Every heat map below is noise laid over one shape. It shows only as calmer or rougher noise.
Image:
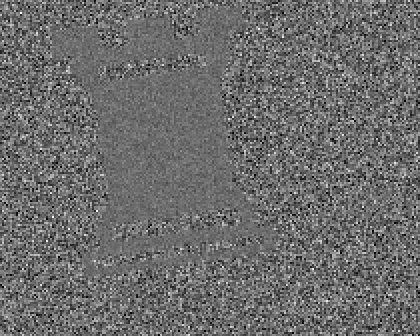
chess rook
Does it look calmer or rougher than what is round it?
calmer
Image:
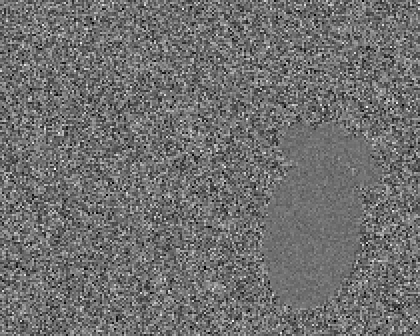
footprint
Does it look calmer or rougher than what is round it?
calmer
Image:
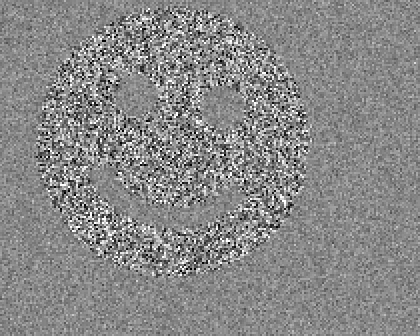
smiling face
